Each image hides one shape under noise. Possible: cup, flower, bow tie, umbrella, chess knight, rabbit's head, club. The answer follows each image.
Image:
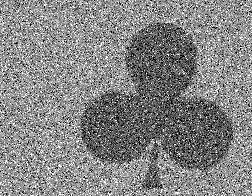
club
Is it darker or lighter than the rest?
darker
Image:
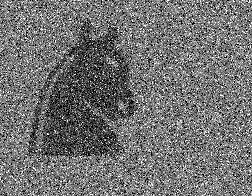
chess knight
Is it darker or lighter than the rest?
darker
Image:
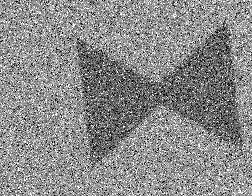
bow tie
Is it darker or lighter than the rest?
darker
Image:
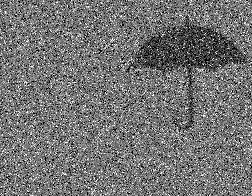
umbrella
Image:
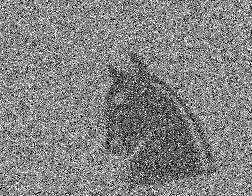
chess knight
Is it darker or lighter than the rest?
darker
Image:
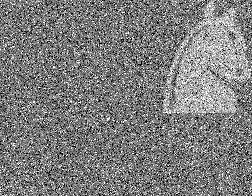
chess knight
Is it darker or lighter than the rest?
lighter
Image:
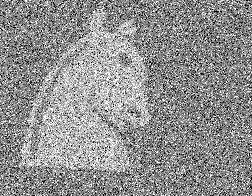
chess knight
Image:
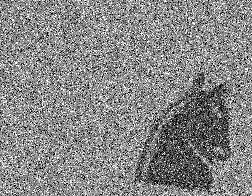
chess knight
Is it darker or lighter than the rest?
darker
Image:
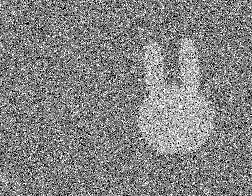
rabbit's head
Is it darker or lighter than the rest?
lighter
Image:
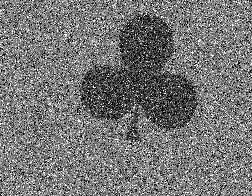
club
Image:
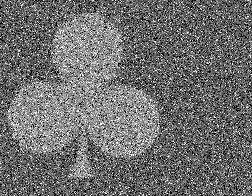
club
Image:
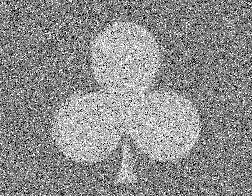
club
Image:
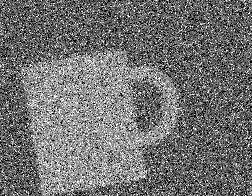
cup
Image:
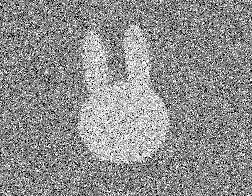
rabbit's head
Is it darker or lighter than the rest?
lighter
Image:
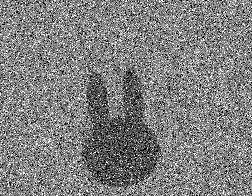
rabbit's head
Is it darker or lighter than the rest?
darker
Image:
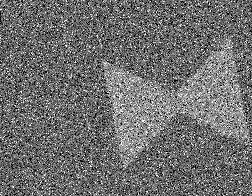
bow tie
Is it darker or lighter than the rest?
lighter
